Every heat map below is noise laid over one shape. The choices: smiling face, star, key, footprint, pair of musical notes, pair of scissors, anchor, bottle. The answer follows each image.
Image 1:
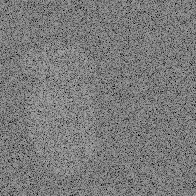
footprint
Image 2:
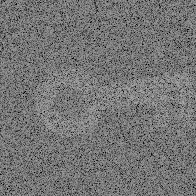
key
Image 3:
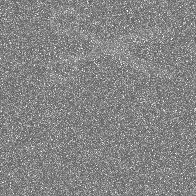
pair of scissors
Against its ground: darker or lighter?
lighter
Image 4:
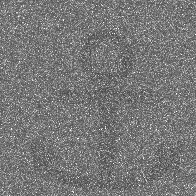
anchor
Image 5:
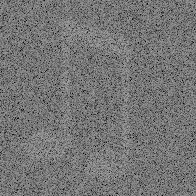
pair of musical notes
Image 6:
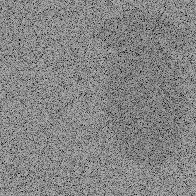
footprint
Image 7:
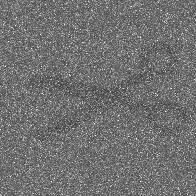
pair of scissors
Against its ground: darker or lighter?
darker
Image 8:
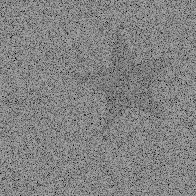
star
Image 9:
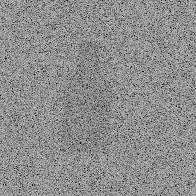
bottle
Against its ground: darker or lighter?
darker
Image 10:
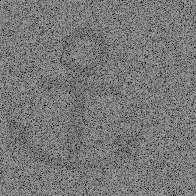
anchor
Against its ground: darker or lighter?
darker
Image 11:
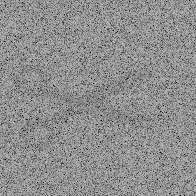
pair of scissors
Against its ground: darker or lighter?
darker
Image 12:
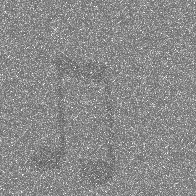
pair of musical notes
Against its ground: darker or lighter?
darker
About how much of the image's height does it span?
two thirds
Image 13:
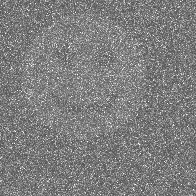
smiling face
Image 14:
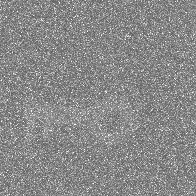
key
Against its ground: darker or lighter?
lighter
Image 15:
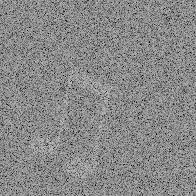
pair of musical notes
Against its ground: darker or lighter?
lighter
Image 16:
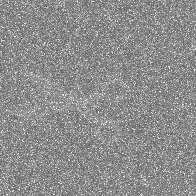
pair of scissors
